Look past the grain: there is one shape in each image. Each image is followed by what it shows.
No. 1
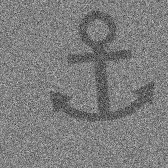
anchor
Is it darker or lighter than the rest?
darker
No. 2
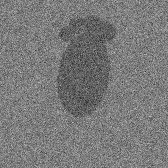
footprint
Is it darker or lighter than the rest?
darker
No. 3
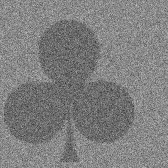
club
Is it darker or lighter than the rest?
darker
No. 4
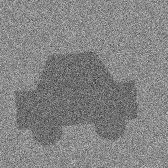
car
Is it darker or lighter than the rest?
darker
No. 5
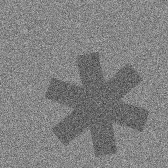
asterisk
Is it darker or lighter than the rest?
darker
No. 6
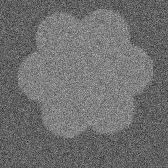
flower
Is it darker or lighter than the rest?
lighter
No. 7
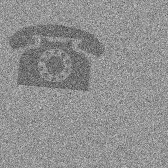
telephone
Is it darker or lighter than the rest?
darker
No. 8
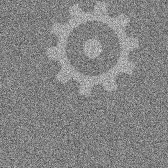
gear
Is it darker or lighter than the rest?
lighter
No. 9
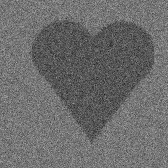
heart
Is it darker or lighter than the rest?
darker
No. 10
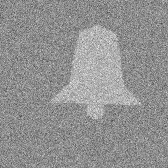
bell
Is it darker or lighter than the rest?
lighter
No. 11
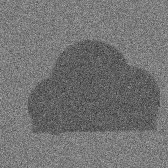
cloud
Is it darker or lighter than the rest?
darker
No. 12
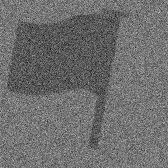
flag
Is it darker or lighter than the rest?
darker
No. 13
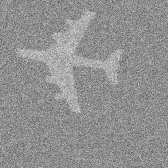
airplane
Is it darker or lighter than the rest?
lighter
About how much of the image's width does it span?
two thirds
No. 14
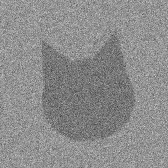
cat's head
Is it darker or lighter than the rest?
darker
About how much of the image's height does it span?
two thirds
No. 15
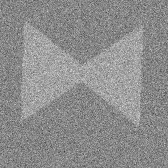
bow tie
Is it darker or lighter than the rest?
lighter
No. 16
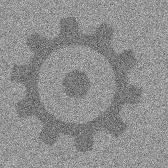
gear
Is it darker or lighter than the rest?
darker
